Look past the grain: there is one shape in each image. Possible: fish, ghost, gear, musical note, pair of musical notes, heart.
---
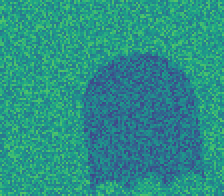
ghost
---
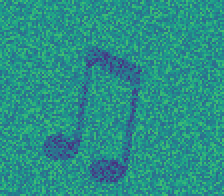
pair of musical notes
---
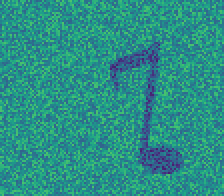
musical note
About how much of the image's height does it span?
two thirds
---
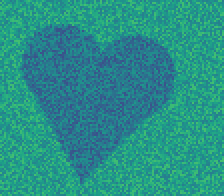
heart
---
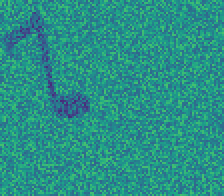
musical note
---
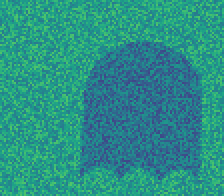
ghost
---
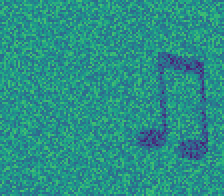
pair of musical notes
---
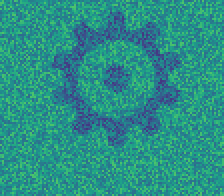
gear
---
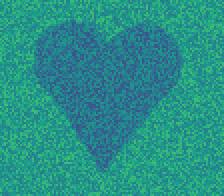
heart
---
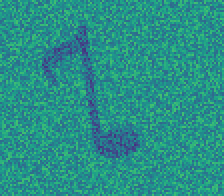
musical note
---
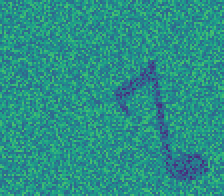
musical note
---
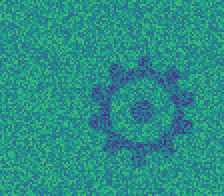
gear
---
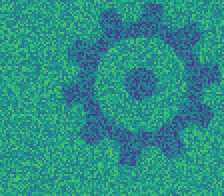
gear
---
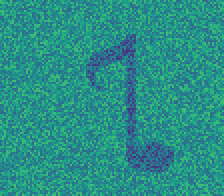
musical note
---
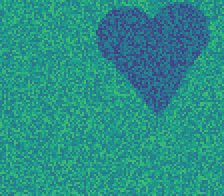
heart
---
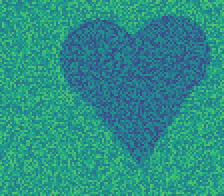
heart
